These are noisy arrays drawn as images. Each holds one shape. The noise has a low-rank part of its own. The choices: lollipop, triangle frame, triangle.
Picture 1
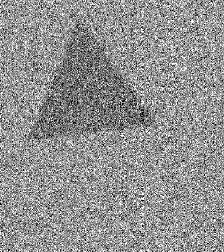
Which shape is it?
triangle
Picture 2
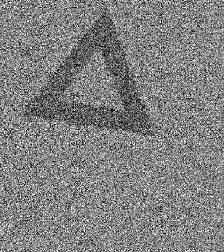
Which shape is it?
triangle frame
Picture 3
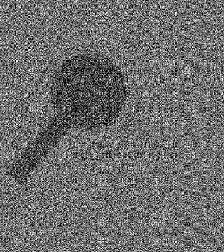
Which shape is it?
lollipop
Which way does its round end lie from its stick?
up and right
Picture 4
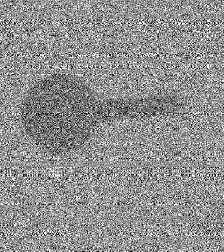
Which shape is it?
lollipop
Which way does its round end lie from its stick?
left
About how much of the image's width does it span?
two thirds
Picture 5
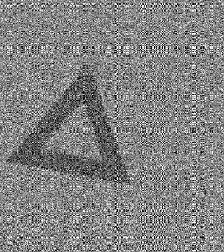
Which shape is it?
triangle frame
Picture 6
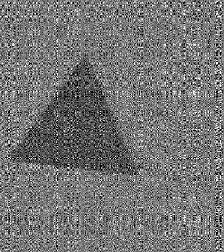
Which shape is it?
triangle
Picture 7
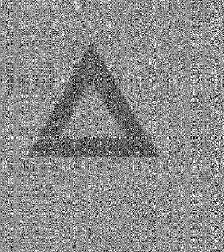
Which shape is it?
triangle frame
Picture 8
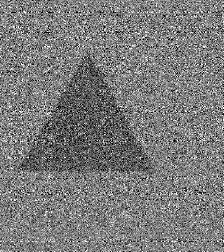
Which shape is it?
triangle
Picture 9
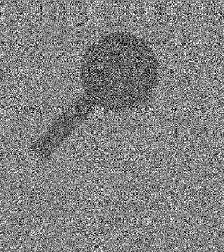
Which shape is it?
lollipop
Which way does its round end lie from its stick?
up and right
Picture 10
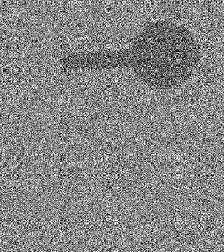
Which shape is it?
lollipop
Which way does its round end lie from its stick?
right
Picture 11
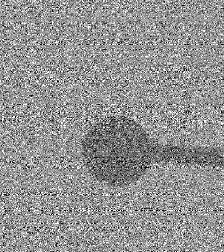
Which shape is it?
lollipop
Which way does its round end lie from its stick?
left
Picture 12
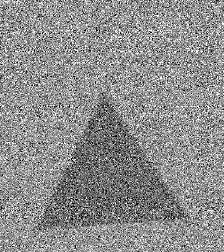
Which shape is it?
triangle
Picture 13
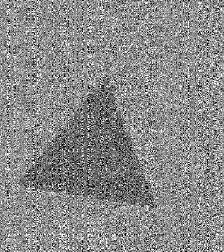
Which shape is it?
triangle
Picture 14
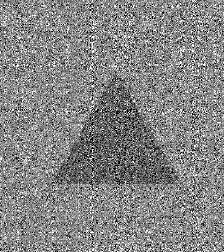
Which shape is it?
triangle
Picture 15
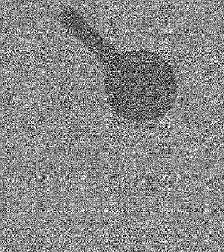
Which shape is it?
lollipop
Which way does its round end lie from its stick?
down and right
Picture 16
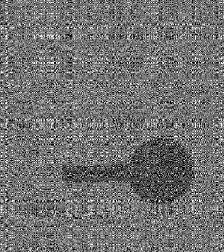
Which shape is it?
lollipop
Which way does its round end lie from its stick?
right
